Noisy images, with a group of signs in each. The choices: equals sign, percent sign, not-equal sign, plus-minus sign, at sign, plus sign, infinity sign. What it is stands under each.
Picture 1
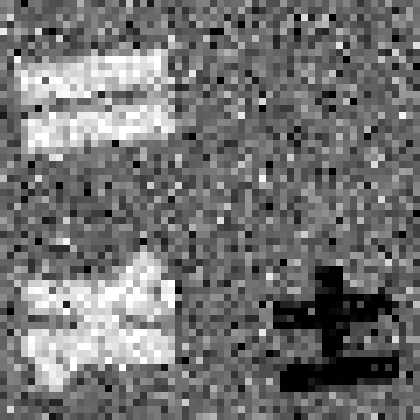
top left: light equals sign; bottom left: light not-equal sign; bottom right: dark plus-minus sign
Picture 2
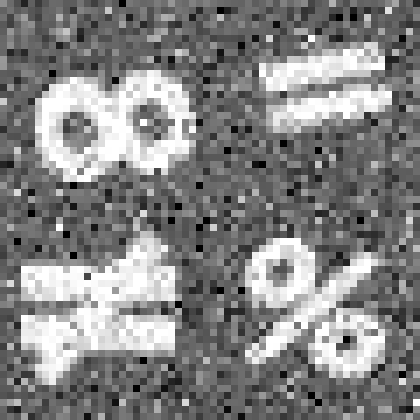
top left: light infinity sign; top right: light equals sign; bottom left: light not-equal sign; bottom right: light percent sign
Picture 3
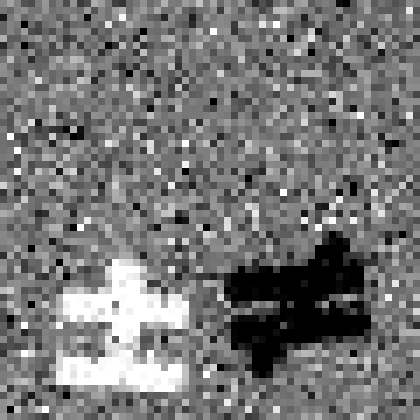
bottom left: light plus-minus sign; bottom right: dark not-equal sign
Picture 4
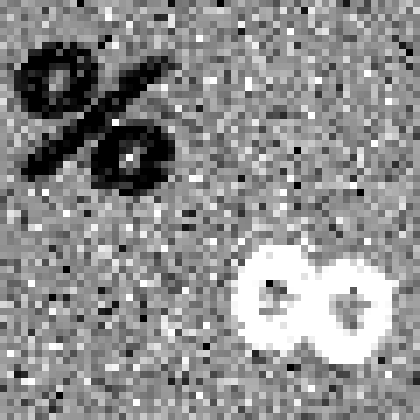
top left: dark percent sign; bottom right: light infinity sign
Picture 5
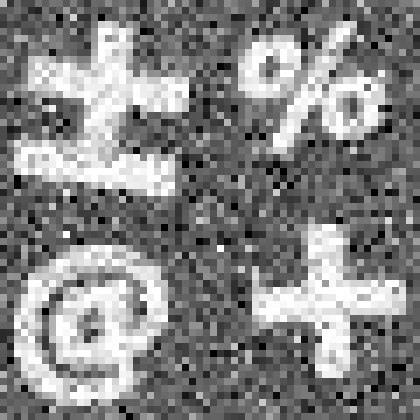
top left: light plus-minus sign; top right: light percent sign; bottom left: light at sign; bottom right: light plus sign
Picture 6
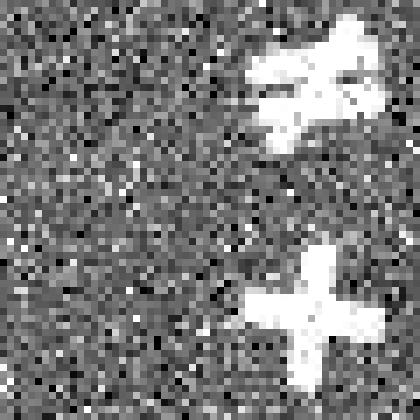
top right: light not-equal sign; bottom right: light plus sign
